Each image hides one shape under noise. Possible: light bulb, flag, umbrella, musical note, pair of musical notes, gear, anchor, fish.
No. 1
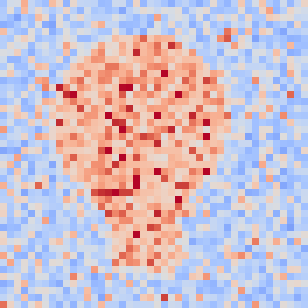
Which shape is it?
light bulb
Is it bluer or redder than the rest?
redder
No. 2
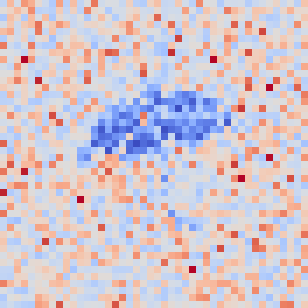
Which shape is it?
umbrella
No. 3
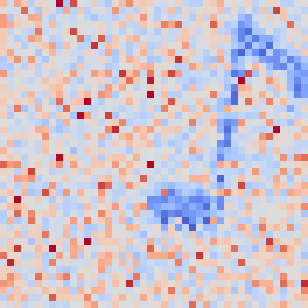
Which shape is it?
musical note
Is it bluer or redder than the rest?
bluer
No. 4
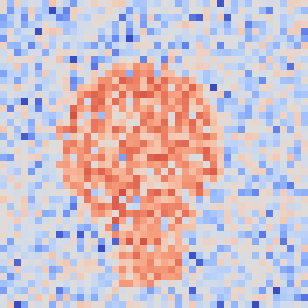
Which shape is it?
light bulb
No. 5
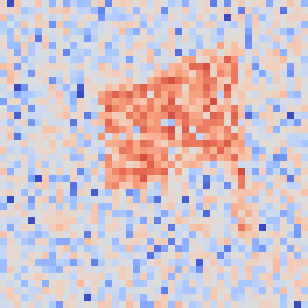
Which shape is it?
flag
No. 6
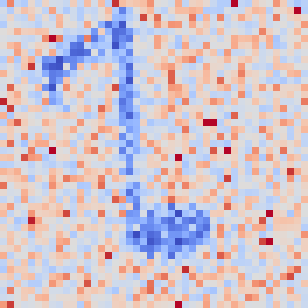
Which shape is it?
musical note
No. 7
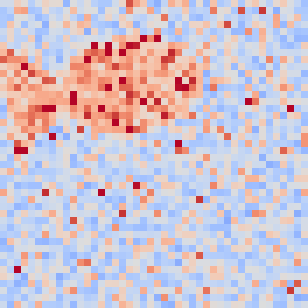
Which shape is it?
fish
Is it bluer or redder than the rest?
redder
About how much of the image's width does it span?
two thirds
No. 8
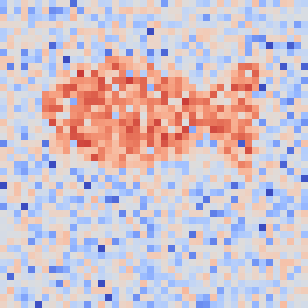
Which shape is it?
fish
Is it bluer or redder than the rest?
redder
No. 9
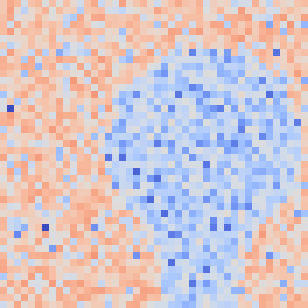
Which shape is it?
light bulb
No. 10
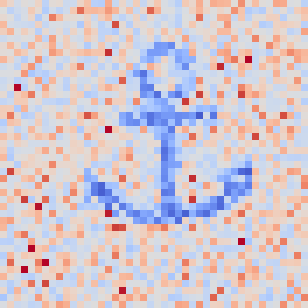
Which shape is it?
anchor
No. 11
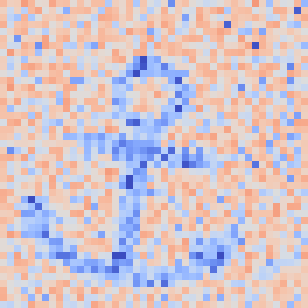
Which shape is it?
anchor
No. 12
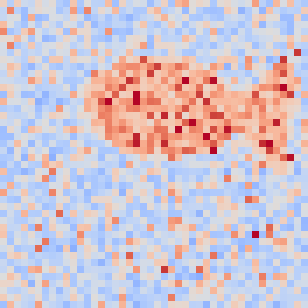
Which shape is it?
fish
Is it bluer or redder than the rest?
redder
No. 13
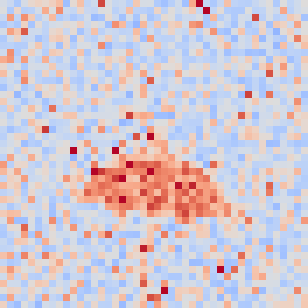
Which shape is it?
umbrella
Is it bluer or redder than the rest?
redder
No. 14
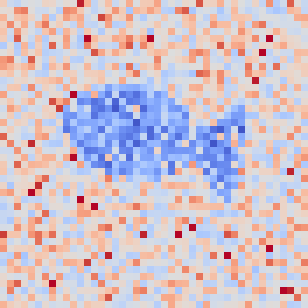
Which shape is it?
fish
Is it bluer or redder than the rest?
bluer
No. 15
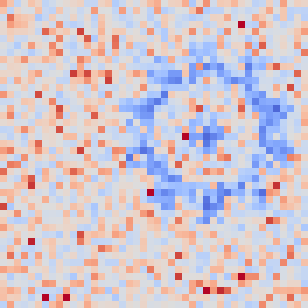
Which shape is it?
gear
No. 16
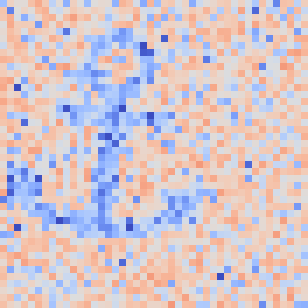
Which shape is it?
anchor
